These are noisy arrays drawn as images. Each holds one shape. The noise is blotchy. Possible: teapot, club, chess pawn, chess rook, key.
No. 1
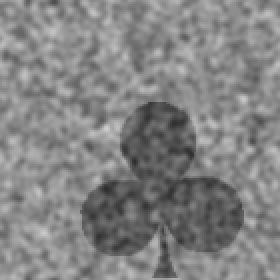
club
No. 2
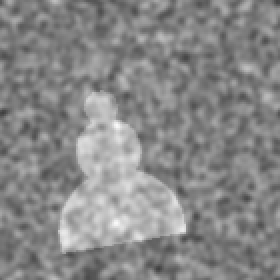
chess pawn
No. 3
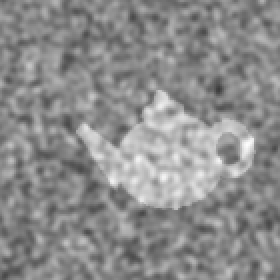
teapot
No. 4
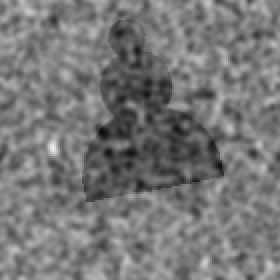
chess pawn
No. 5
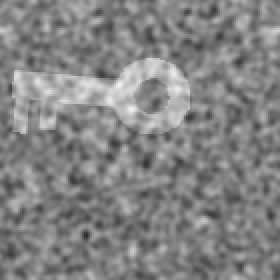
key
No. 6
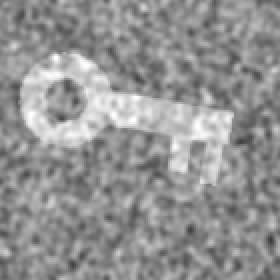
key
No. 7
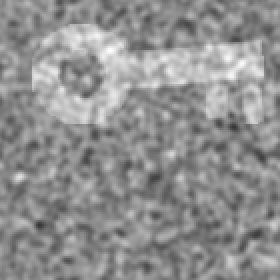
key
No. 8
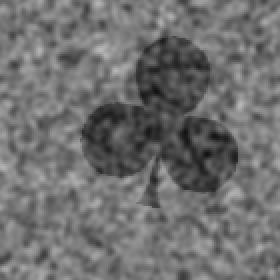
club
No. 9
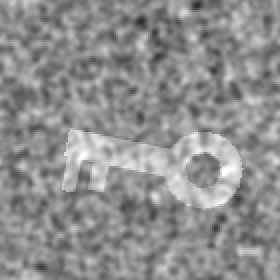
key
